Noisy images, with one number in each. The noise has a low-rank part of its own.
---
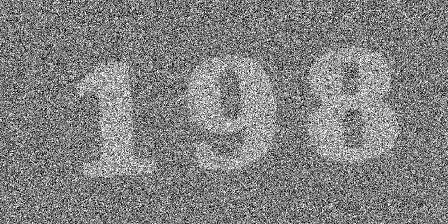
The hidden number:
198
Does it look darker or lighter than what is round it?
lighter
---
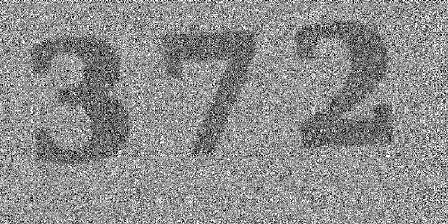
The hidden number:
372
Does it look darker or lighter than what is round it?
darker
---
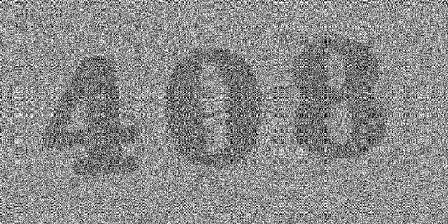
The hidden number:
408
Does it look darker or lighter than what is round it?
darker
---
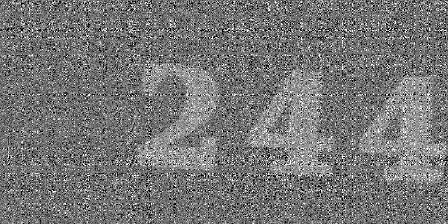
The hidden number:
244
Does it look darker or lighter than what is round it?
lighter
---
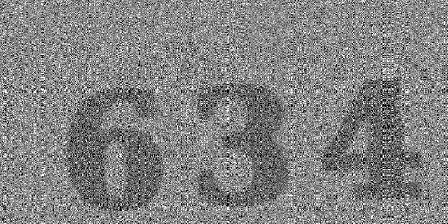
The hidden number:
634
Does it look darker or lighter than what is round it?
darker
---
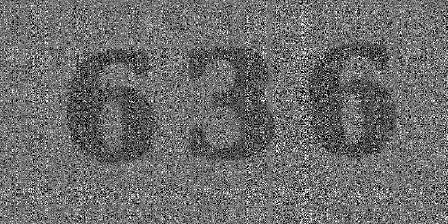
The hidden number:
636
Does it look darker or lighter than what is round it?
darker
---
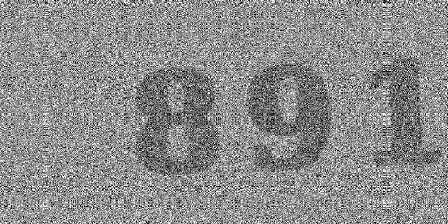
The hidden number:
891
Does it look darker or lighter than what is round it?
darker
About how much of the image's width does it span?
two thirds
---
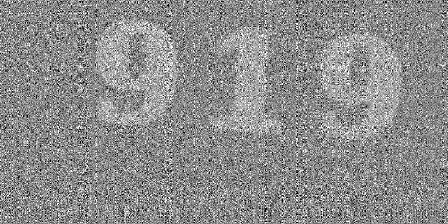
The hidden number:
919
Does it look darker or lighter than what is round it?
lighter
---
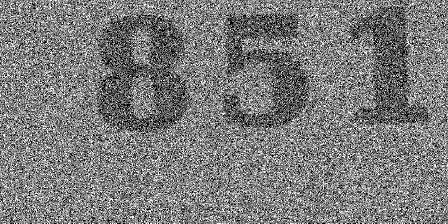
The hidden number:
851
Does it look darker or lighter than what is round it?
darker
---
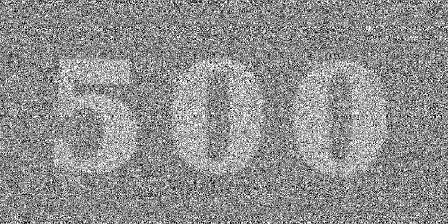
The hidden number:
500
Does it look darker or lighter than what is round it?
lighter
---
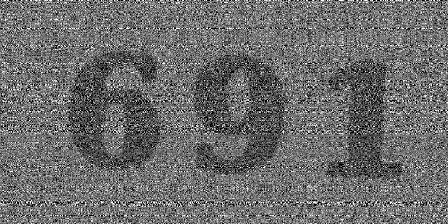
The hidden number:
691
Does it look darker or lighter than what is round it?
darker
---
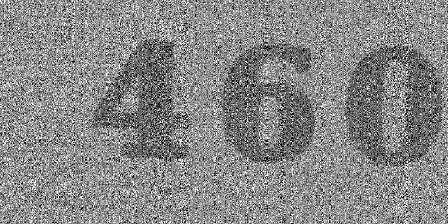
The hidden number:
460
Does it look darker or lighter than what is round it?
darker
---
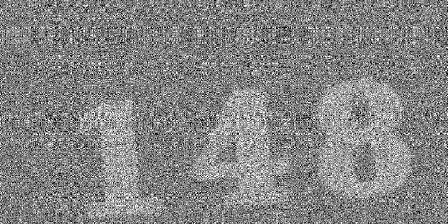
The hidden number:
148
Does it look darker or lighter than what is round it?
lighter
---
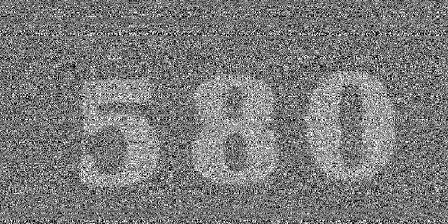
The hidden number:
580
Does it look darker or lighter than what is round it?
lighter
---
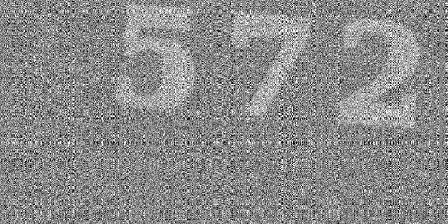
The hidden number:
572
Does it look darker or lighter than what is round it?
lighter
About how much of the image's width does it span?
two thirds
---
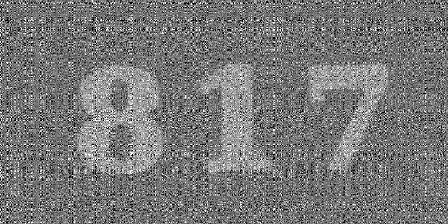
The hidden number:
817
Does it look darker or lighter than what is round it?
lighter
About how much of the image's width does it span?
two thirds
